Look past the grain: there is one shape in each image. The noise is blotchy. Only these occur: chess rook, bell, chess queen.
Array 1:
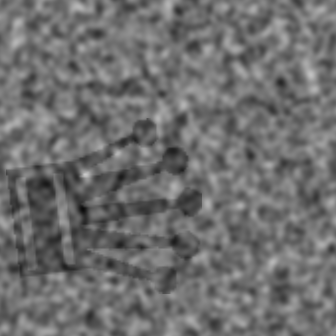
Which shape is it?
chess queen
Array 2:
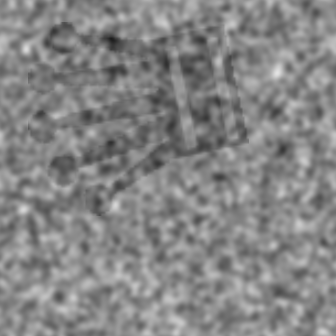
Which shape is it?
chess queen
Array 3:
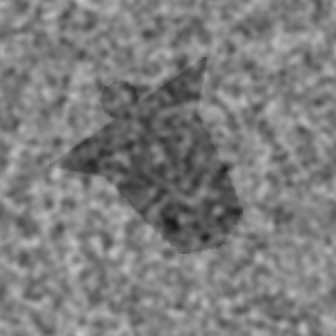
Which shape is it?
bell
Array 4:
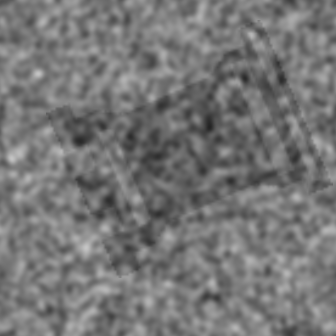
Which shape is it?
chess rook
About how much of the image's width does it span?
nearly all
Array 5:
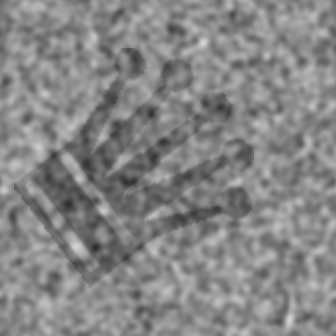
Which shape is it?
chess queen
